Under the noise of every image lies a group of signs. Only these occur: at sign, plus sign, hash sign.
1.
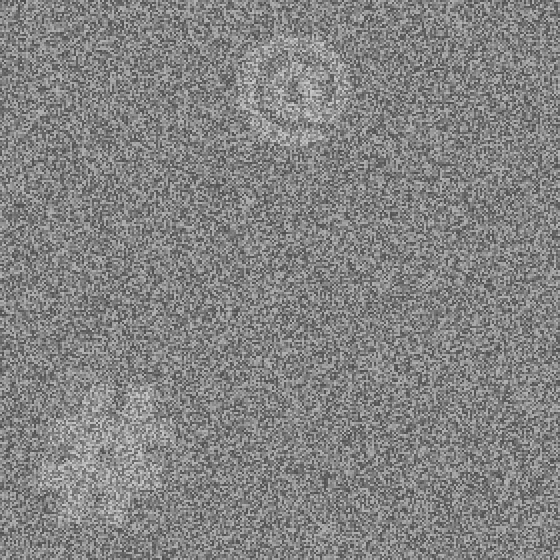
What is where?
top middle: at sign; bottom left: hash sign
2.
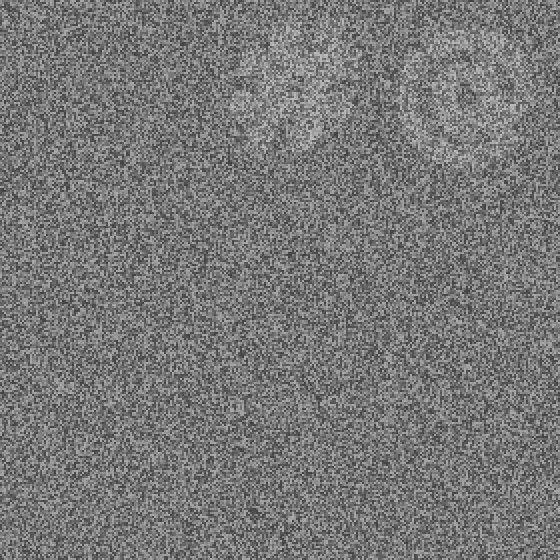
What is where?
top middle: hash sign; top right: at sign
